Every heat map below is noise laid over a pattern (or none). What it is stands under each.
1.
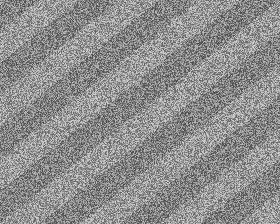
diagonal stripes
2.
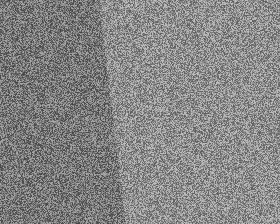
a sharp edge
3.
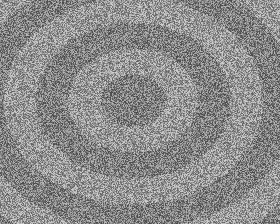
rings round one point
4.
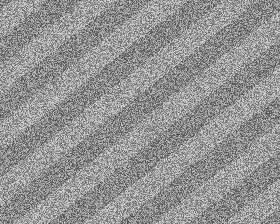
diagonal stripes
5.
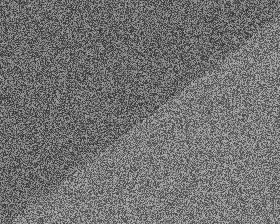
a sharp edge
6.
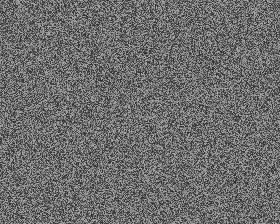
only noise
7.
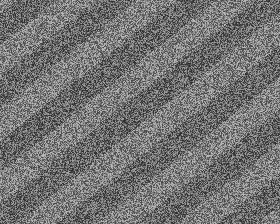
diagonal stripes
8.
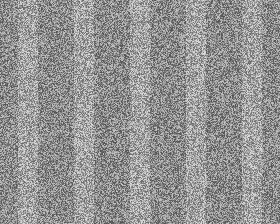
vertical stripes
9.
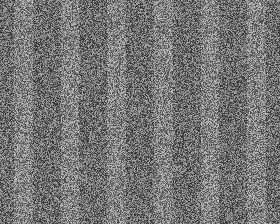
vertical stripes
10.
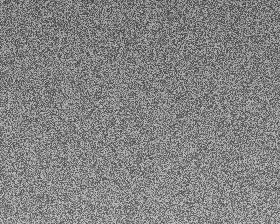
a smooth slope
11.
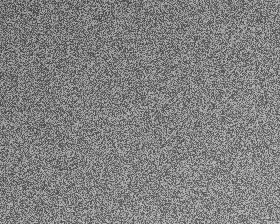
a smooth slope
